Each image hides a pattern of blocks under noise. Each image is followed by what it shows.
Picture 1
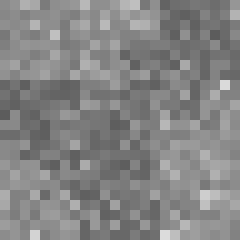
mirrored about the diagonal from the bottom left
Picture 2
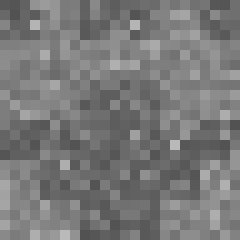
left and right mirror each other
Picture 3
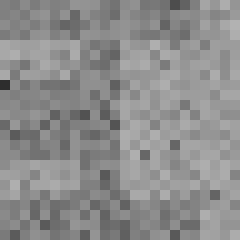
top and bottom mirror each other
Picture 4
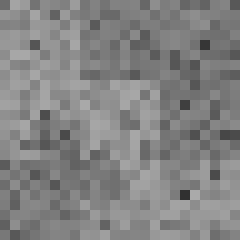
mirrored about the diagonal from the bottom left
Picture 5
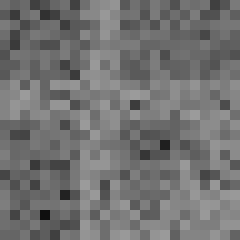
mirrored about the diagonal from the top left
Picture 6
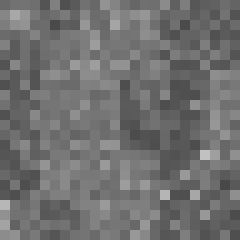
top and bottom mirror each other
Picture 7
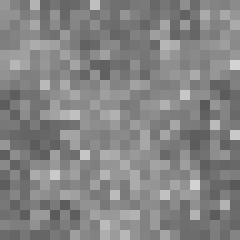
left and right mirror each other
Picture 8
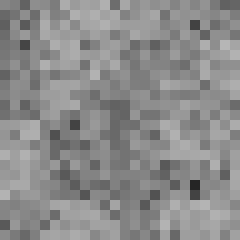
no symmetry
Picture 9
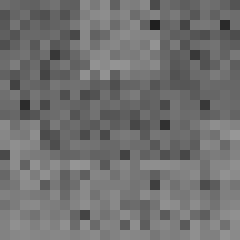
left and right mirror each other
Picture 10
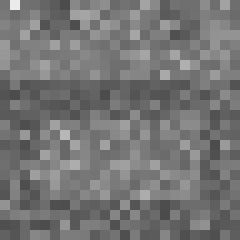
left and right mirror each other
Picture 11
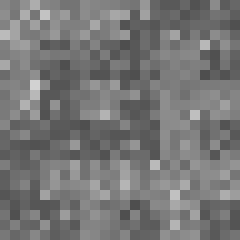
mirrored about the diagonal from the top left
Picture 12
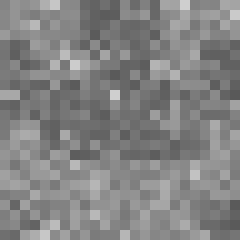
left and right mirror each other
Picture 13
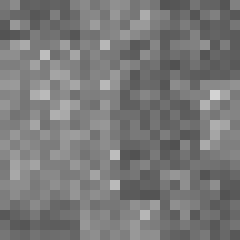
top and bottom mirror each other
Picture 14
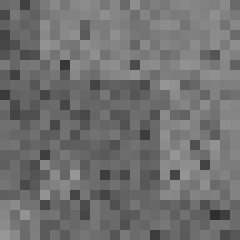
mirrored about the diagonal from the bottom left
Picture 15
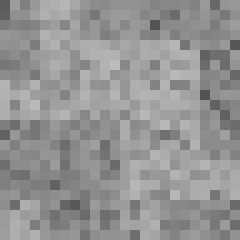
mirrored about the diagonal from the bottom left
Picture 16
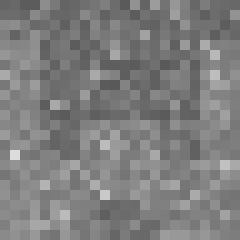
left and right mirror each other
